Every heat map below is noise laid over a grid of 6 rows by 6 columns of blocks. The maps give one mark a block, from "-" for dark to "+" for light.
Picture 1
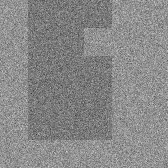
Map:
+---++
+--+++
+---++
+---++
+---++
++++++
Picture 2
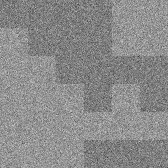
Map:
----++
+---++
++----
+++-+-
++++++
+++---
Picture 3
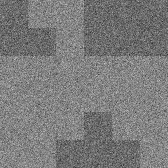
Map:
-++---
--+---
++++++
++++++
+++-++
++---+
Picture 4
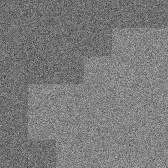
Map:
------
----++
---+++
-+++++
-+++++
--++++
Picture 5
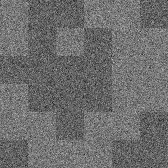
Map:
+--++-
+-+-++
----++
+---++
++-++-
-+++--
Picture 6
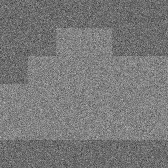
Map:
------
--++--
-+++++
++++++
++++++
------
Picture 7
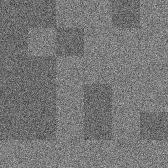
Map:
--++-+
-+-+++
--++++
--+-++
--+-+-
++++++
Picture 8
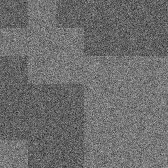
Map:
-+----
+++---
-+++++
---+++
---+++
+--+++
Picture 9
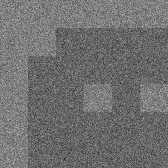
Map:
++++++
++----
+-----
+--+-+
+-----
+-----
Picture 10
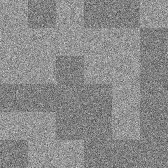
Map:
+-+--+
+++++-
++-++-
----+-
++--+-
-++---
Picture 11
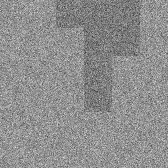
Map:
++---+
+++--+
+++-++
+++-++
++++++
++++++
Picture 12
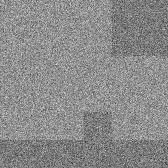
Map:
++++--
++++--
++++++
++++++
+++-++
------
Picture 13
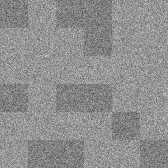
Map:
-+--++
+++-++
++++++
-+--++
++++-+
+--++-
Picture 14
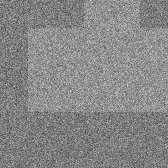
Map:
---++-
-+++++
-+++++
-+++++
------
------
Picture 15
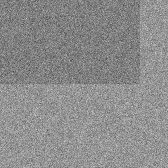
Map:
-----+
-----+
-----+
++++++
++++++
++++++
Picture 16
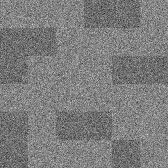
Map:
+++--+
--++++
-+++--
++++++
-+--++
-+++-+
